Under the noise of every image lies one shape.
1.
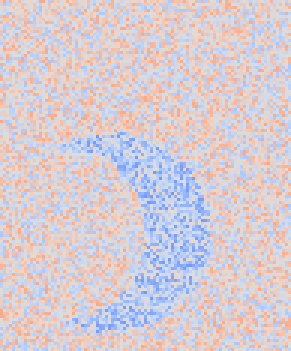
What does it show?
blue crescent
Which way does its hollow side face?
left
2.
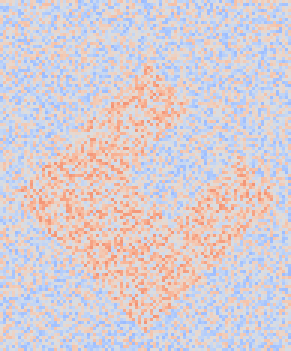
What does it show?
red square with a notch
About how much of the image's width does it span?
nearly all
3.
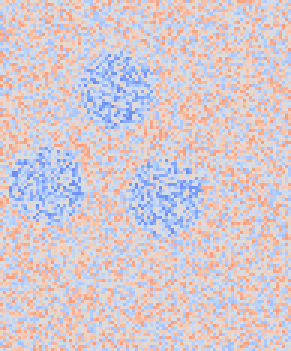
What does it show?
blue three dots
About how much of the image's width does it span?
two thirds
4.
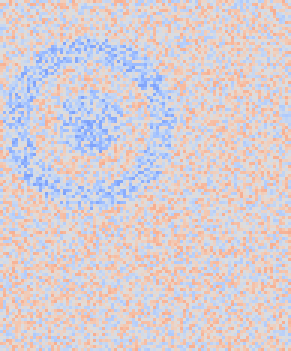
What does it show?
blue bullseye
